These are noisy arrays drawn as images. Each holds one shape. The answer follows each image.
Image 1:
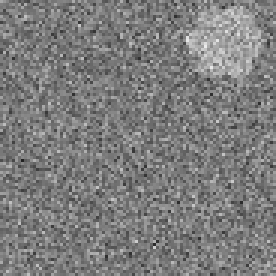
light flower, top right
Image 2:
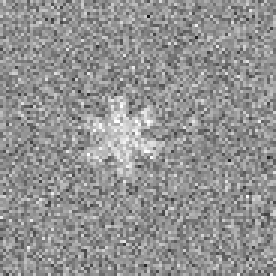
light asterisk, centre
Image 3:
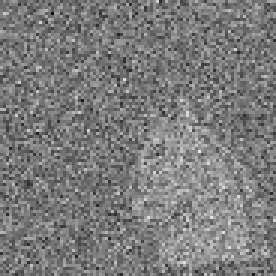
light chess knight
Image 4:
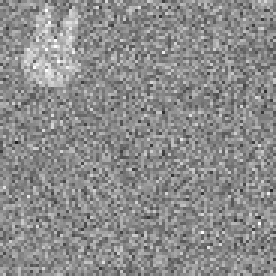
light rabbit's head, top left
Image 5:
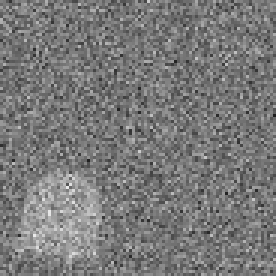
light ghost, bottom left
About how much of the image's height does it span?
a third
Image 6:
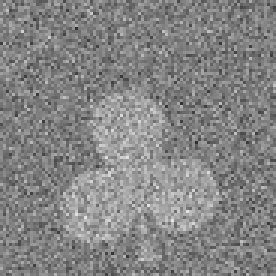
light club
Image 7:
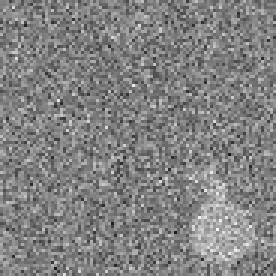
light pear, bottom right
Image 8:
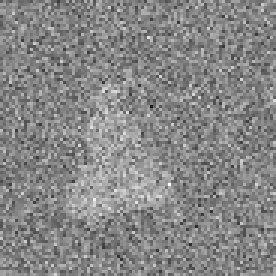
light chess pawn
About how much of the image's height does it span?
half
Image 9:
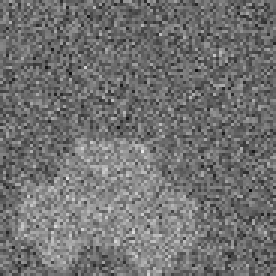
light car
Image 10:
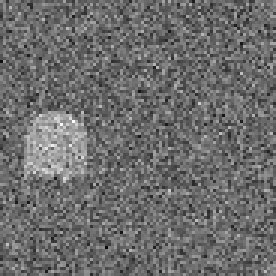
light ghost, middle left
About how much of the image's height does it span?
a quarter
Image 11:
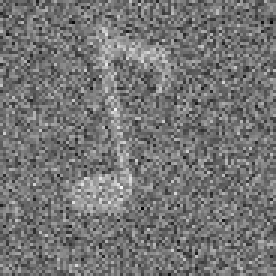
light musical note
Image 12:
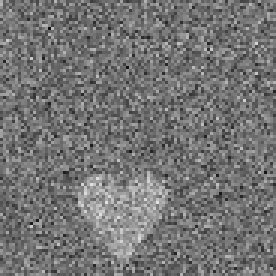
light heart, bottom middle
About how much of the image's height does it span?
a third
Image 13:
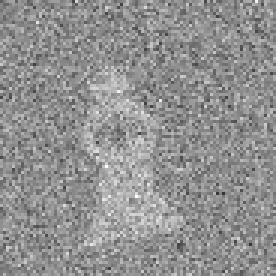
light chess bishop
